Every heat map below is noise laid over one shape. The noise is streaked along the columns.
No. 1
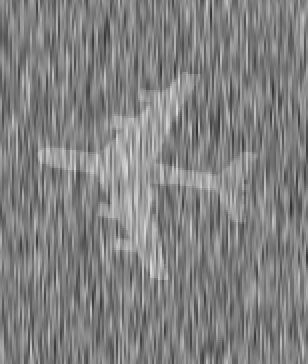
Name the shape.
airplane
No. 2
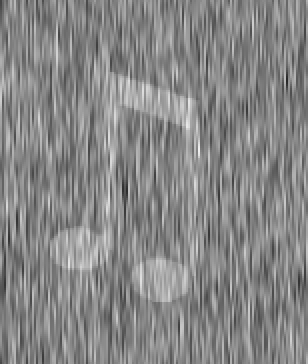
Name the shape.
pair of musical notes
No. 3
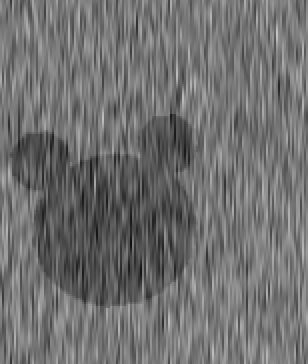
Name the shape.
bear's head
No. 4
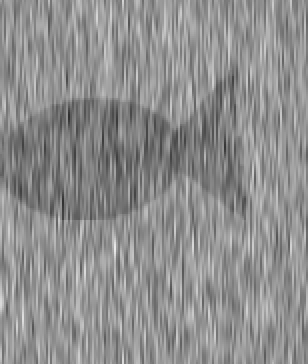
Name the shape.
fish
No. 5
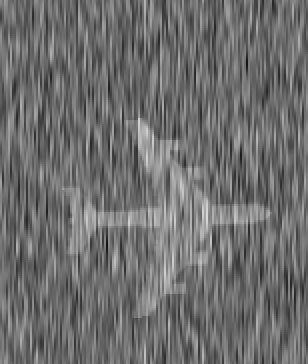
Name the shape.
airplane
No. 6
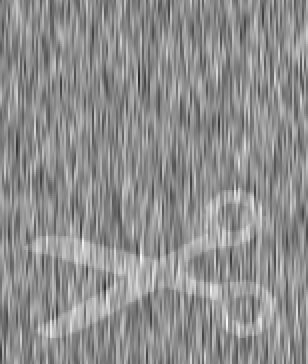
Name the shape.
pair of scissors
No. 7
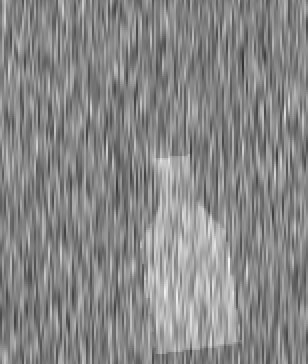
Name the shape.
bottle
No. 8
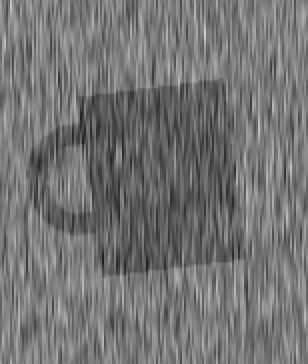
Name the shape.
cup
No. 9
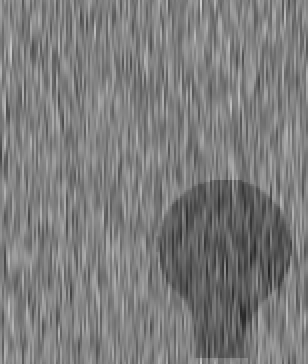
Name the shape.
light bulb
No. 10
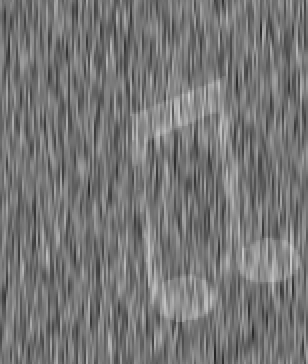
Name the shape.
pair of musical notes
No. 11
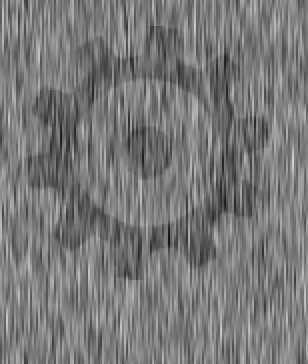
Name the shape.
gear
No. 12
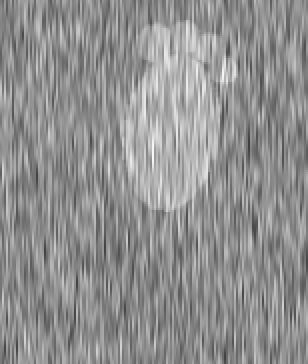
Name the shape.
footprint
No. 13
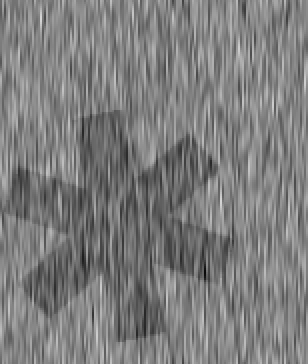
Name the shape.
asterisk
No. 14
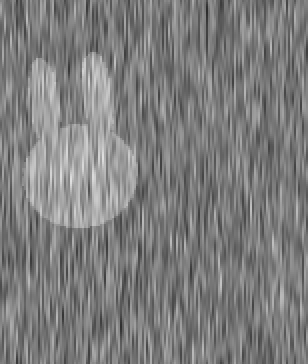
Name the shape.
rabbit's head
